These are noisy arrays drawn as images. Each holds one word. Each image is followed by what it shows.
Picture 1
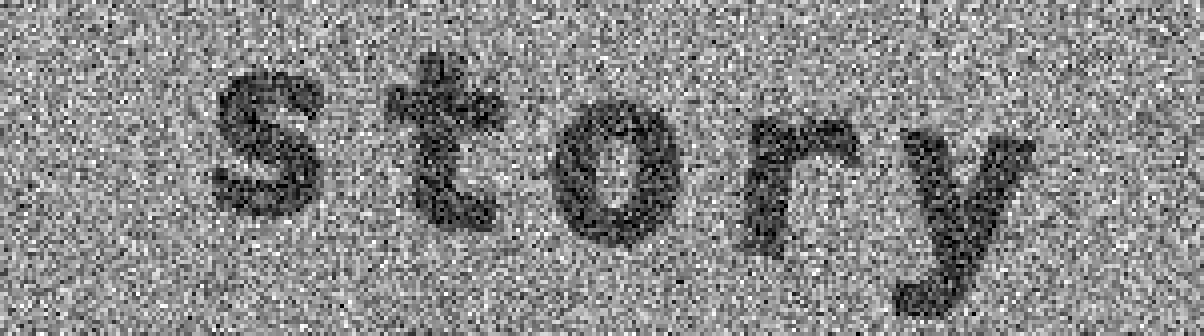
story
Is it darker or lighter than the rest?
darker
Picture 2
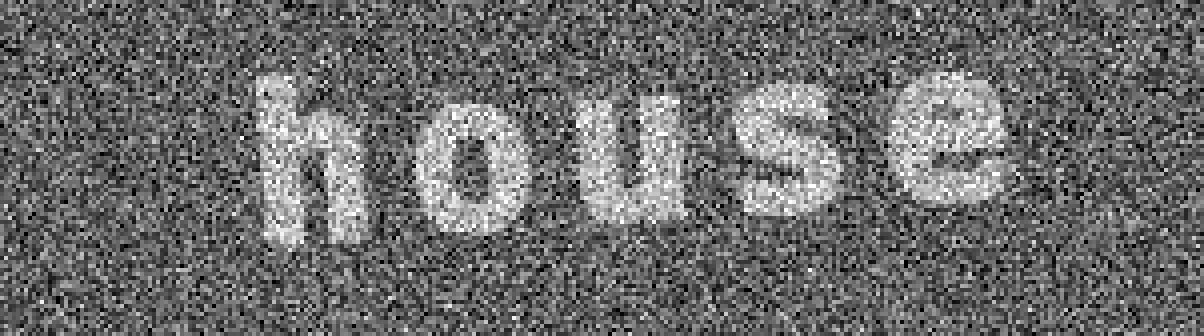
house
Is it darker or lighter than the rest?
lighter
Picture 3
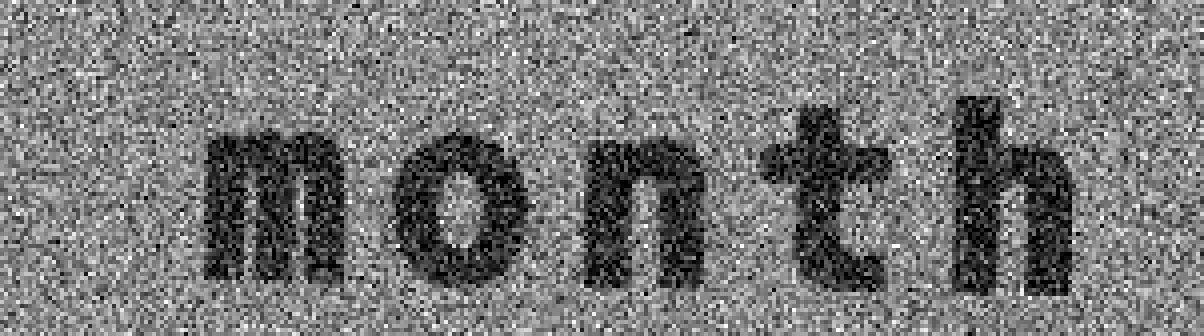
month
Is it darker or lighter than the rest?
darker
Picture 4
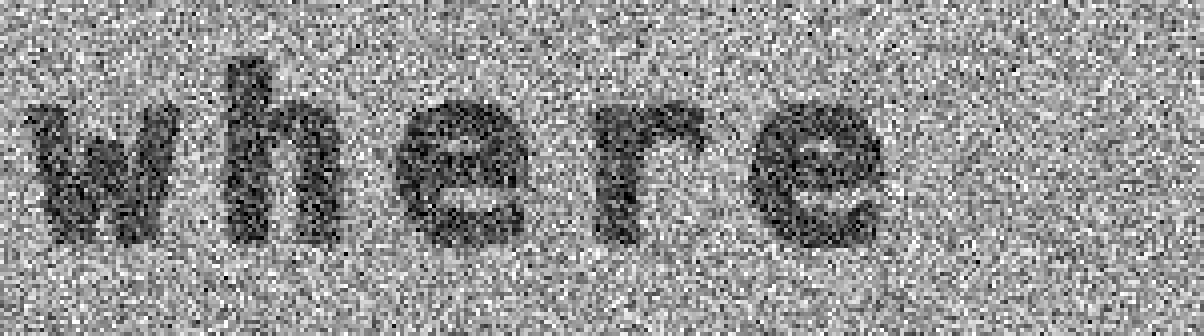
where
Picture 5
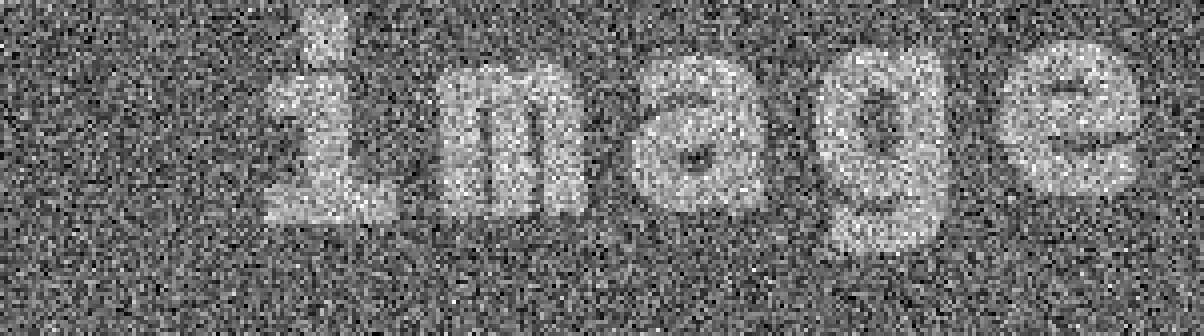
image
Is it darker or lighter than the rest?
lighter
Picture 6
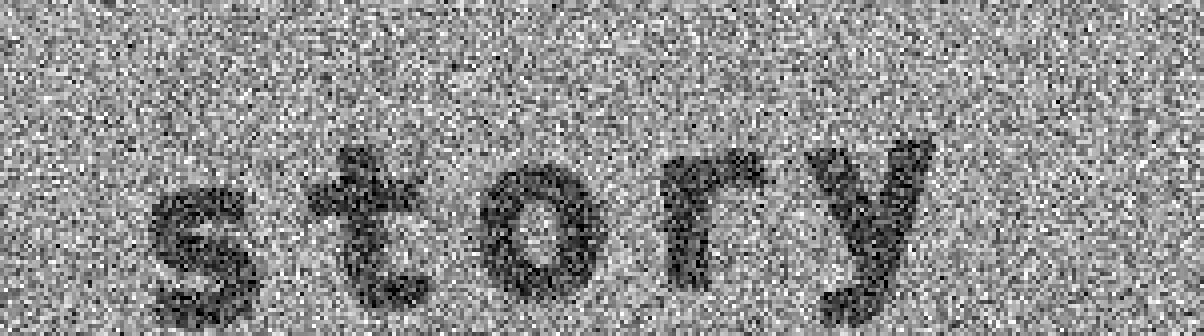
story
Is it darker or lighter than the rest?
darker
